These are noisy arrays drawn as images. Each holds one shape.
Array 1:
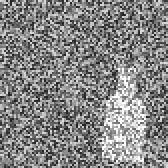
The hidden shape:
bottle
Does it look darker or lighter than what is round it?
lighter
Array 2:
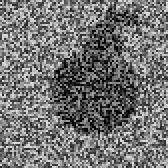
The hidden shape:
pear
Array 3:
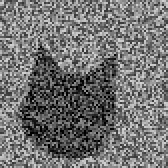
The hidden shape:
cat's head
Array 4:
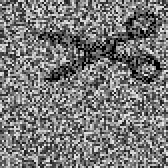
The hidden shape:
pair of scissors
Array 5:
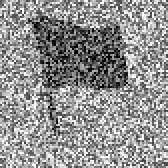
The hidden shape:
flag
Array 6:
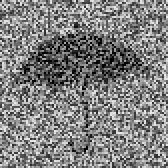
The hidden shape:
umbrella
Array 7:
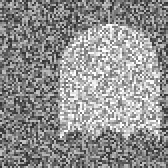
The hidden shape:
ghost
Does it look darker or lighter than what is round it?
lighter
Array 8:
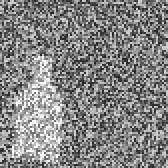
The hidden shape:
bottle
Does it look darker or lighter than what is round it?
lighter
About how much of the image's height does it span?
two thirds
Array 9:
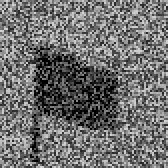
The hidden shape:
flag
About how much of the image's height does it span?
two thirds
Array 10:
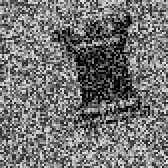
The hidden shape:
chess rook
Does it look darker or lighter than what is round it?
darker
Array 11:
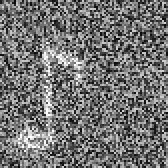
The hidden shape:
musical note
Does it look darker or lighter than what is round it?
lighter
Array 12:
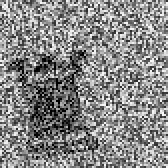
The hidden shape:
chess rook
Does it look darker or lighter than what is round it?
darker
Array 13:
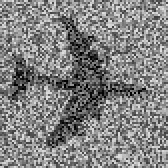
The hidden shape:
airplane
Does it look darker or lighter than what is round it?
darker
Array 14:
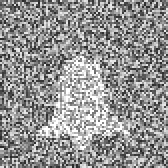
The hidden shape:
bell
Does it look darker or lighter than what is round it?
lighter
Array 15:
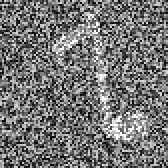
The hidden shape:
musical note
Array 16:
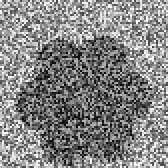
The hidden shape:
flower
